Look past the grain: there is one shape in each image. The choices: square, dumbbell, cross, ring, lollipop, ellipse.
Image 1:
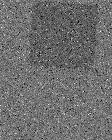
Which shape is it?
square
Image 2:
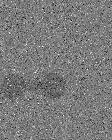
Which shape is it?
dumbbell
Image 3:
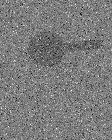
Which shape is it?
lollipop
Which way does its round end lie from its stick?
left
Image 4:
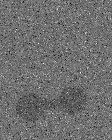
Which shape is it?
dumbbell
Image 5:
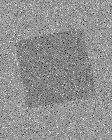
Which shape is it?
square
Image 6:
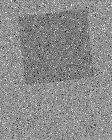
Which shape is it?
square
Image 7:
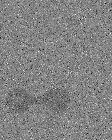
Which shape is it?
dumbbell
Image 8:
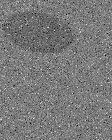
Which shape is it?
ellipse
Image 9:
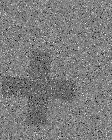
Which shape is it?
cross
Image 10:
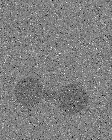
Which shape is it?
dumbbell
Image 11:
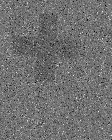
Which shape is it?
cross
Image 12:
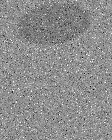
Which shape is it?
ellipse
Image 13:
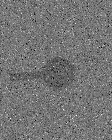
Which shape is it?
lollipop
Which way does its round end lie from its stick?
right
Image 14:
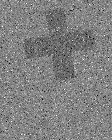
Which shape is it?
cross
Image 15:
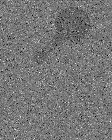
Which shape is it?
lollipop
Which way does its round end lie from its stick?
up and right
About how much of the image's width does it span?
half
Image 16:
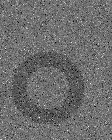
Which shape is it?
ring
